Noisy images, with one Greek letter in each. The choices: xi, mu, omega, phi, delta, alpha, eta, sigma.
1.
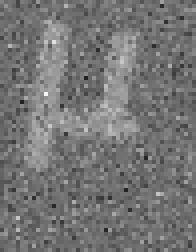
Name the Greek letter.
mu
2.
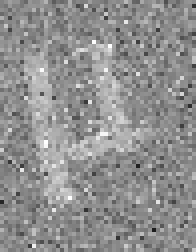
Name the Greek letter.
mu
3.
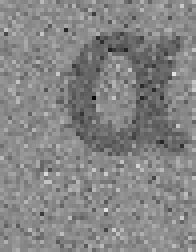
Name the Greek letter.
alpha
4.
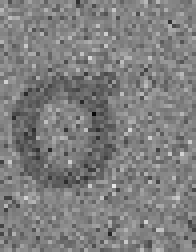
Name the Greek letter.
sigma
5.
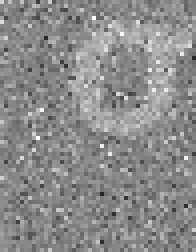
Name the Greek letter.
sigma
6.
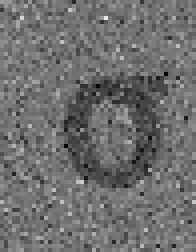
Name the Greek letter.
sigma
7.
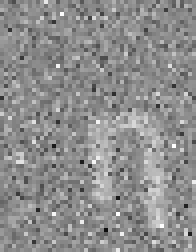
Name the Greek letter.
eta
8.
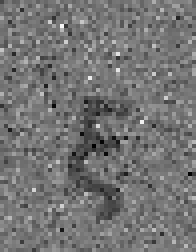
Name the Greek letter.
xi
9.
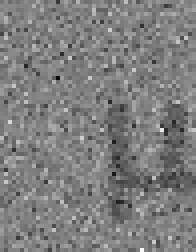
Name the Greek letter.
mu
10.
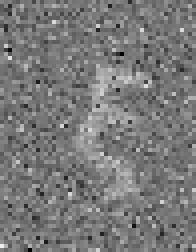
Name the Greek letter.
xi
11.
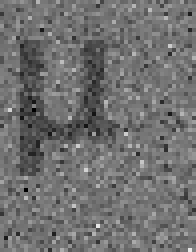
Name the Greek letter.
mu
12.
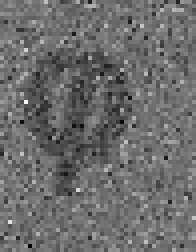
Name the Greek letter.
phi
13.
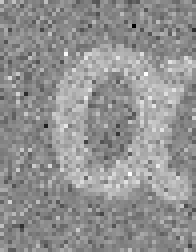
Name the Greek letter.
alpha
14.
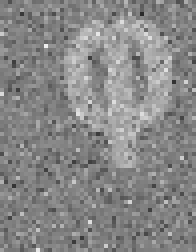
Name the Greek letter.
phi
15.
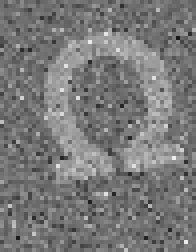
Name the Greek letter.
omega
